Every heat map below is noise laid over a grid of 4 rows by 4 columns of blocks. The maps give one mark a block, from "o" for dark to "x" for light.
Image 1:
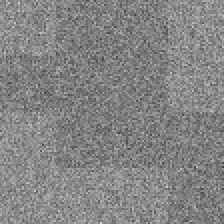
xoox
ooox
xooo
xxxo
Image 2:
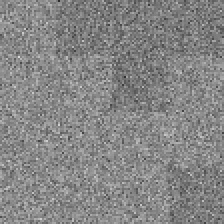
xooo
xxox
xxxx
xxxo
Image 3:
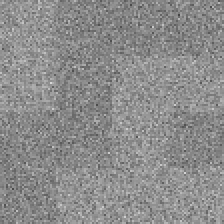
xooo
xoxx
ooxo
oxxx
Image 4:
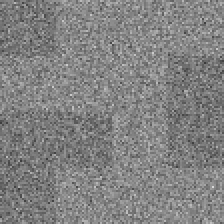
oxxx
xxxo
ooxo
oxxx
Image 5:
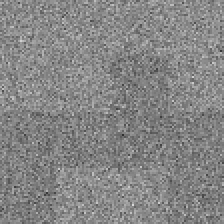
xxxx
xxox
oooo
oxxo
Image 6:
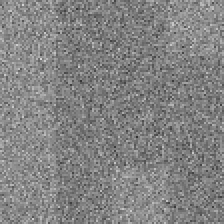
xoox
xooo
xooo
xoxo
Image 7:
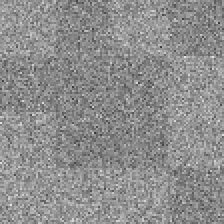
xoxo
ooox
xoox
xxxo
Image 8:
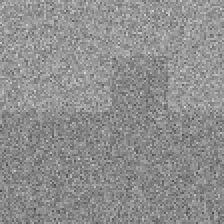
xxxx
xxox
oooo
oooo
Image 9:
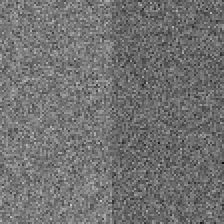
xxoo
xxoo
xxoo
xxoo
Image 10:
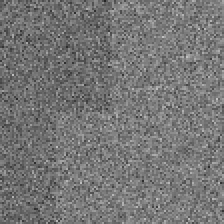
ooxx
ooxx
oxxx
oxxx
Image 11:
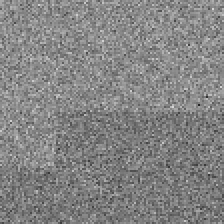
xxxx
xxxx
xooo
oooo
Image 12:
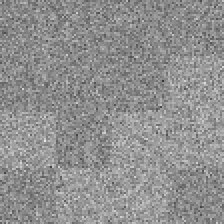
oooo
ooox
xoxx
oxxo
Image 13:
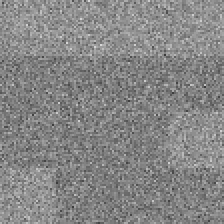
xxxx
oooo
ooox
xooo
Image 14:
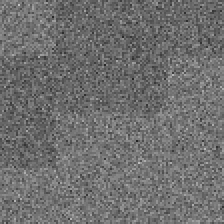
xooo
ooox
oxxx
xxxx
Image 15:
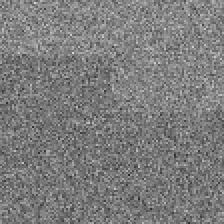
xxxx
ooxx
oooo
oooo
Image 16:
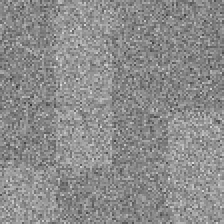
oxoo
oxoo
oxox
xoox
